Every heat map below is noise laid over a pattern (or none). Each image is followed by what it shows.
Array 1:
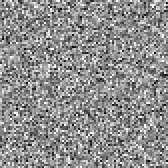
only noise
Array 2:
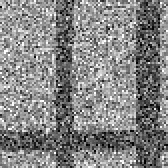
bands of rows crossing bands of columns
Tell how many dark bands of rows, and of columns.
1 and 2
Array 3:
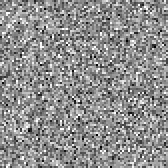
only noise
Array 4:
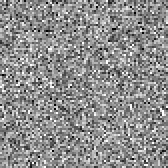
only noise
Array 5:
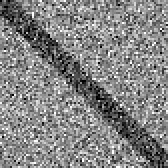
a diagonal band
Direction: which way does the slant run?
top left to bottom right
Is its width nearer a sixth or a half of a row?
a sixth
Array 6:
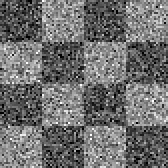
a checkerboard
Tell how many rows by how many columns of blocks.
4 by 4
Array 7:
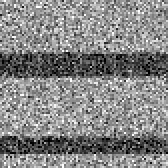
bands of rows
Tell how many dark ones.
2
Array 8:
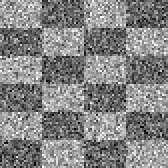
a checkerboard
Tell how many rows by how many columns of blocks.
6 by 4
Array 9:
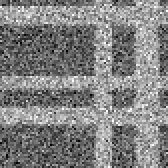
bands of rows crossing bands of columns
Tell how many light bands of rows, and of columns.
3 and 2
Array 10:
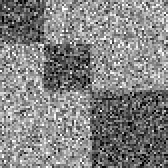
blocks along the diagonal
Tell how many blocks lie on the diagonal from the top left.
3
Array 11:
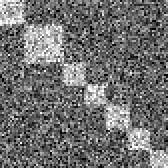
blocks along the diagonal
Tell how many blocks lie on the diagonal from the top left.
7
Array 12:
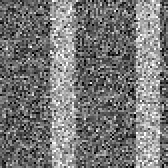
bands of columns
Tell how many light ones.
2
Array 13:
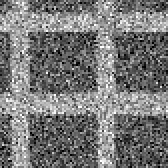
bands of rows crossing bands of columns
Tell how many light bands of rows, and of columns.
2 and 2
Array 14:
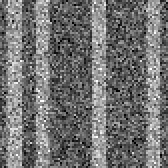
bands of columns
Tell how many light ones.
4
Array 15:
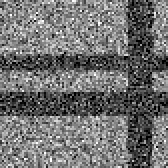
bands of rows crossing bands of columns
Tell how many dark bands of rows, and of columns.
2 and 1
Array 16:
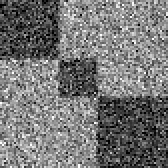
blocks along the diagonal
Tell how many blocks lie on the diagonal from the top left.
3
